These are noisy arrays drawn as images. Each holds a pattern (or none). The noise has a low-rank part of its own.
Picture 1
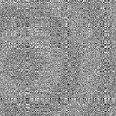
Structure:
rings round one point
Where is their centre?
middle left
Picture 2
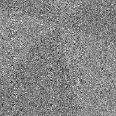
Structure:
spokes from one point
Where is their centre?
top middle
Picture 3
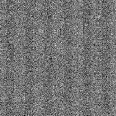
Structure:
vertical stripes
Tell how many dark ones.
6
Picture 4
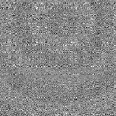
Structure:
rings round one point
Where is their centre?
top middle
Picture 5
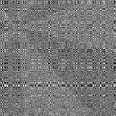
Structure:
spokes from one point
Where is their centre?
top left
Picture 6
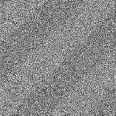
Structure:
diagonal stripes
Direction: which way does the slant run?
bottom left to top right
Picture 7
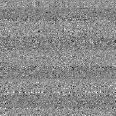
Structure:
horizontal stripes
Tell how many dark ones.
4
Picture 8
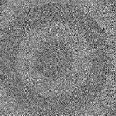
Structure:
rings round one point
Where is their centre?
centre
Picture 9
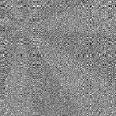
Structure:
spokes from one point
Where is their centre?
top left
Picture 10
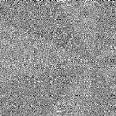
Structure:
spokes from one point
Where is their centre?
middle right
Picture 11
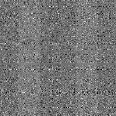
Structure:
vertical stripes
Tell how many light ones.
2
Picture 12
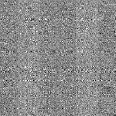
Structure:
vertical stripes
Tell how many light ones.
2
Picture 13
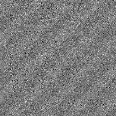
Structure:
diagonal stripes
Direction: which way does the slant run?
bottom left to top right
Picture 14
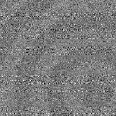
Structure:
rings round one point
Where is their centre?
bottom right
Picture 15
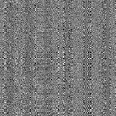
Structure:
vertical stripes
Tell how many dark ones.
6
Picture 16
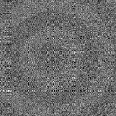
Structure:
rings round one point
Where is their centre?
centre
